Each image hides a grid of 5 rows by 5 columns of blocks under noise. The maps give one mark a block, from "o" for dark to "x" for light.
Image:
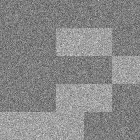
ooooo
ooxxo
oooox
ooxxo
xxxoo
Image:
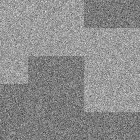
xxxoo
xxxxx
xooxx
oooxx
ooooo
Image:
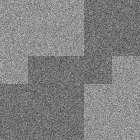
xxxoo
xxxoo
xooox
oooxx
oooxx
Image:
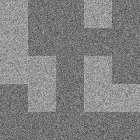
xooxo
xoooo
xxoxo
oxoxx
ooooo
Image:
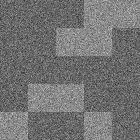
oooxx
ooxxo
ooooo
oxxoo
xooxo
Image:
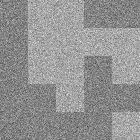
oxxoo
oxxxx
oxxox
ooxoo
oooox
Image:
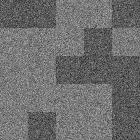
ooxxo
xxxox
xxooo
xxxxo
xoxxo
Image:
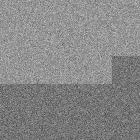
xxxxx
xxxxx
xxxxo
ooooo
ooooo
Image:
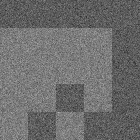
ooooo
xxxxo
xxxxo
xxoxo
xoxoo
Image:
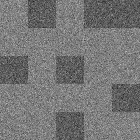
xoxoo
xxxxx
oxoxx
xxxxo
xxoxx
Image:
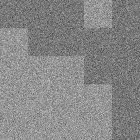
oooxo
xoooo
xxxoo
xxxxo
xxxxo
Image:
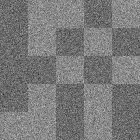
oxxox
oxoxo
ooxox
oxoxo
xxoxo
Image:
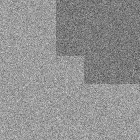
xxooo
xxooo
xxxoo
xxxxx
xxxxx
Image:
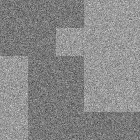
oooxx
ooxxx
xooxx
xooxx
xoooo
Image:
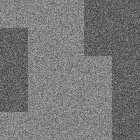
xxxoo
oxxoo
oxxxo
oxxxo
xxxxo
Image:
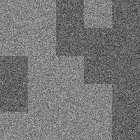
xxoxo
xxooo
oxxoo
oxxxo
xxxxo
